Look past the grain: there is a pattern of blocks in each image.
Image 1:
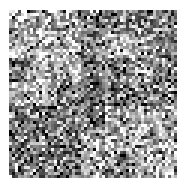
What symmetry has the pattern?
mirrored about the diagonal from the bottom left
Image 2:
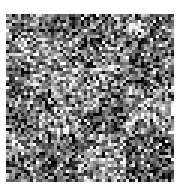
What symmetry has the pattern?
mirrored about the diagonal from the top left
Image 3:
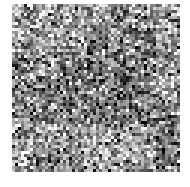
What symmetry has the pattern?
no symmetry
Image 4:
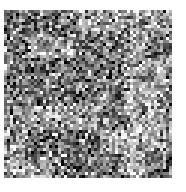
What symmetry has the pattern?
no symmetry
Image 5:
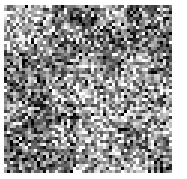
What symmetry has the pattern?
mirrored about the diagonal from the top left
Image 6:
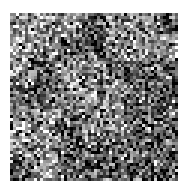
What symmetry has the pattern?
mirrored about the diagonal from the top left
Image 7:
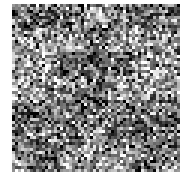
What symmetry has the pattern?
left and right mirror each other
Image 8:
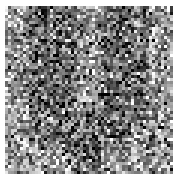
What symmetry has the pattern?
left and right mirror each other
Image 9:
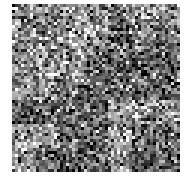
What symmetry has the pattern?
mirrored about the diagonal from the top left
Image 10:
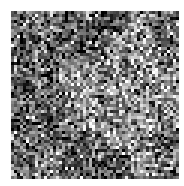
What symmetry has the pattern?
top and bottom mirror each other
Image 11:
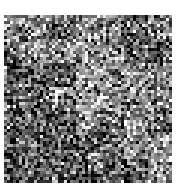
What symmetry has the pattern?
mirrored about the diagonal from the bottom left
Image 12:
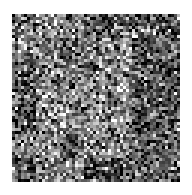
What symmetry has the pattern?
top and bottom mirror each other
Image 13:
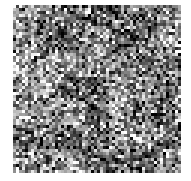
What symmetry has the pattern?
no symmetry
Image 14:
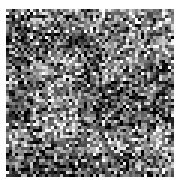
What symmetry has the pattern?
no symmetry
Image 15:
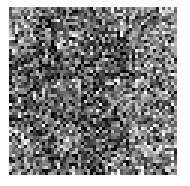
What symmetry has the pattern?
top and bottom mirror each other
